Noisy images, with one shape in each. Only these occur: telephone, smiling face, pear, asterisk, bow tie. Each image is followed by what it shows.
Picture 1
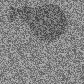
pear
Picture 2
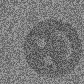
smiling face
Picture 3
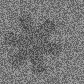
asterisk
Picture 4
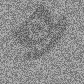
telephone
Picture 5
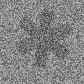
asterisk
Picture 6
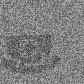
telephone
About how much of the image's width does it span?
two thirds
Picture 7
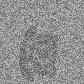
telephone
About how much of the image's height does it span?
two thirds
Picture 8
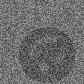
smiling face
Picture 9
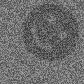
smiling face
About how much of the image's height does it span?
two thirds
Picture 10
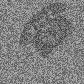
telephone
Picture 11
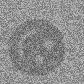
smiling face
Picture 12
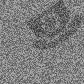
telephone
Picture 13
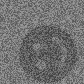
smiling face
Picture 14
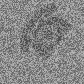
telephone
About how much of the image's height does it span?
two thirds
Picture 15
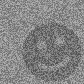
smiling face
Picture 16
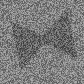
bow tie
